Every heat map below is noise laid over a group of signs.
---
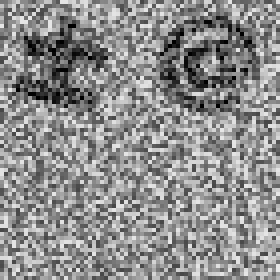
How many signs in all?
2
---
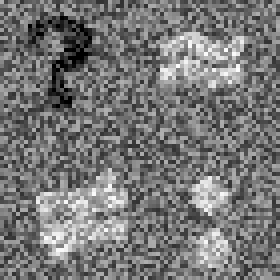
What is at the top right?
approximately sign
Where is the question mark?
top left
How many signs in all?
4
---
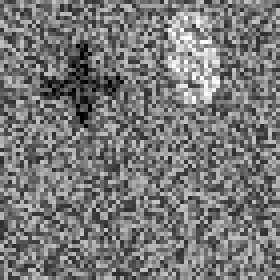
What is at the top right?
section sign
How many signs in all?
2
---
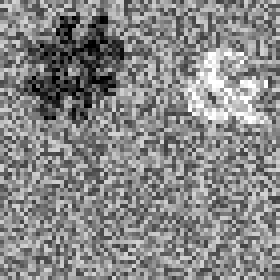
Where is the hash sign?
top left
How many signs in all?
2
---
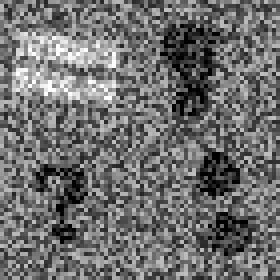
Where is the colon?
bottom right
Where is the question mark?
bottom left
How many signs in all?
4
